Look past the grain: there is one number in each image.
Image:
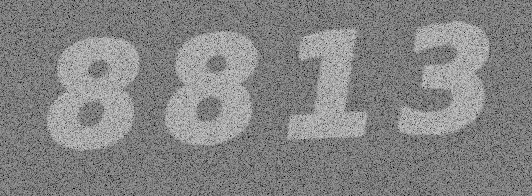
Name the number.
8813
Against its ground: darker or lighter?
lighter
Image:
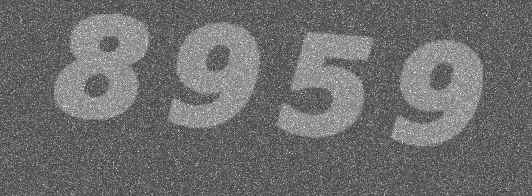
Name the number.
8959
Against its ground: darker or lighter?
lighter
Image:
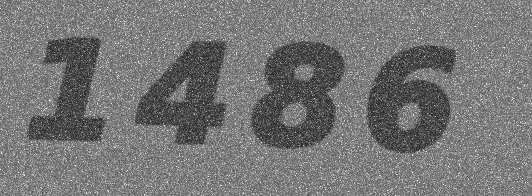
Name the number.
1486
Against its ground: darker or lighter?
darker
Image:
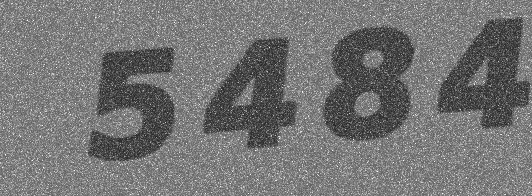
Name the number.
5484
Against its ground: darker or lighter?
darker
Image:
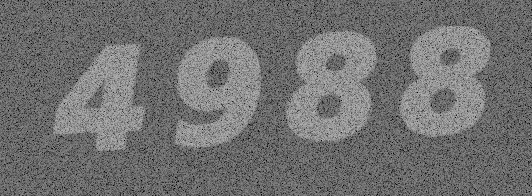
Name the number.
4988
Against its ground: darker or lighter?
lighter
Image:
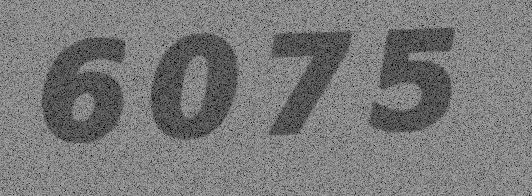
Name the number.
6075
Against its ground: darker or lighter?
darker
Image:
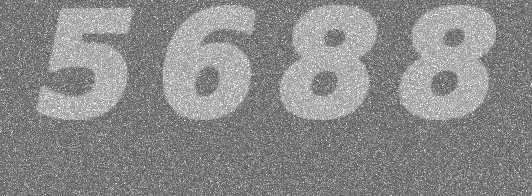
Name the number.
5688
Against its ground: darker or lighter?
lighter
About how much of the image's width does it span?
nearly all
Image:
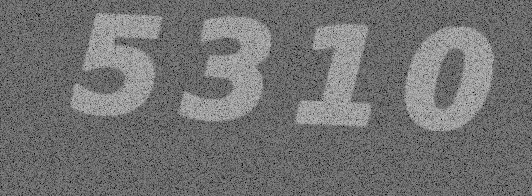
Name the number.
5310
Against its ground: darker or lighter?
lighter
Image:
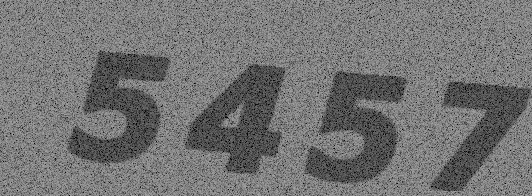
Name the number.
5457
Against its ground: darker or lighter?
darker
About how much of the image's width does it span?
nearly all
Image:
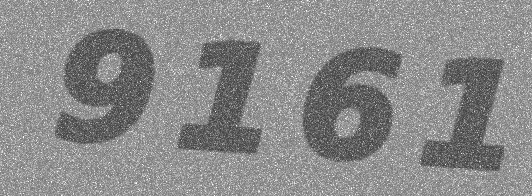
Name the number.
9161
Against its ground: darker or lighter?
darker
